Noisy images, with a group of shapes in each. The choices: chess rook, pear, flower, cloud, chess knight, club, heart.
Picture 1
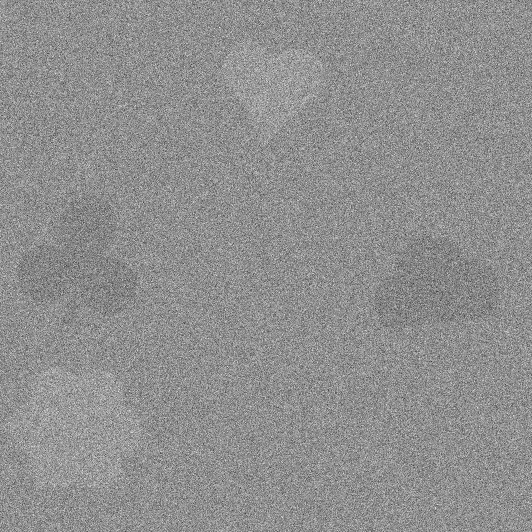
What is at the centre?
nothing
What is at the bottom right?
nothing
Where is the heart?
top middle
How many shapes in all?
4
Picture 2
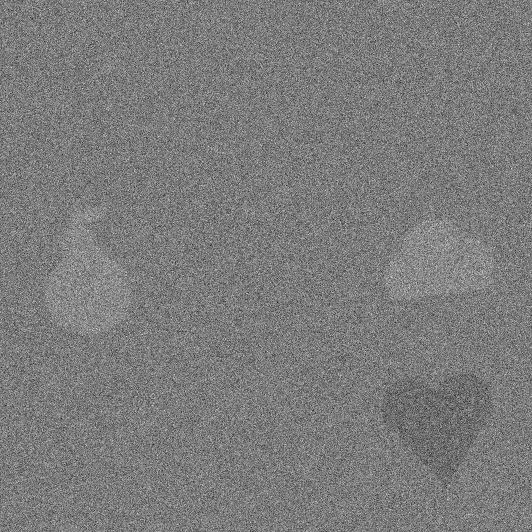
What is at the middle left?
pear
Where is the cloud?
middle right
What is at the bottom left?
nothing
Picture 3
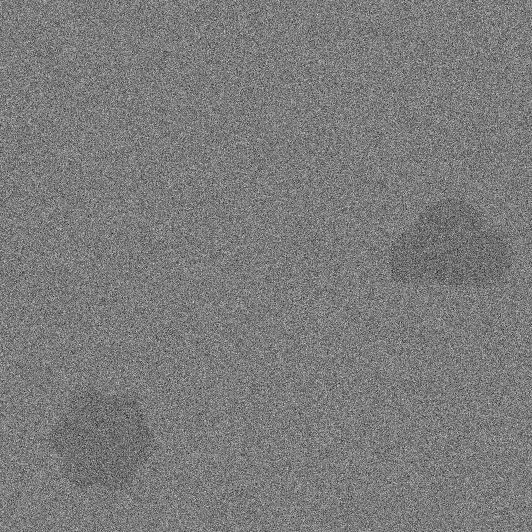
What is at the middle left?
nothing
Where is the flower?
bottom left
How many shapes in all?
2
